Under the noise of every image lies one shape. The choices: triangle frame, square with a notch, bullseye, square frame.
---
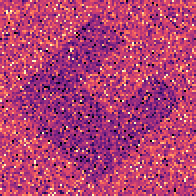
dark square with a notch
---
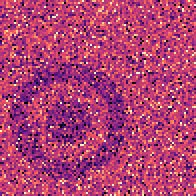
dark bullseye
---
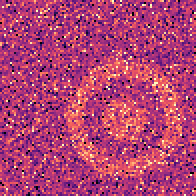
light bullseye
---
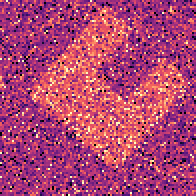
light square with a notch
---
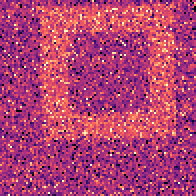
light square frame
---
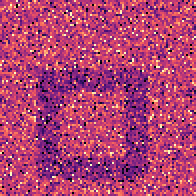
dark square frame
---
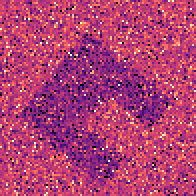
dark square with a notch
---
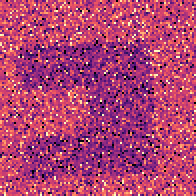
dark square with a notch
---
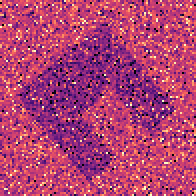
dark square with a notch
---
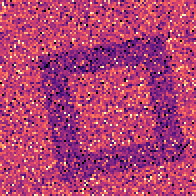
dark square frame
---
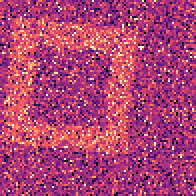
light square frame
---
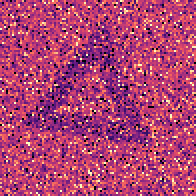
dark triangle frame
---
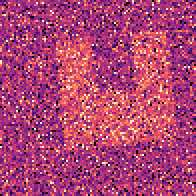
light square with a notch
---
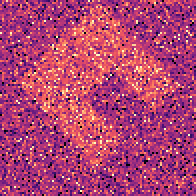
light square with a notch
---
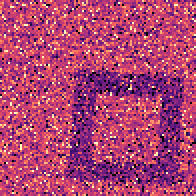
dark square frame
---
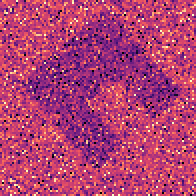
dark square with a notch
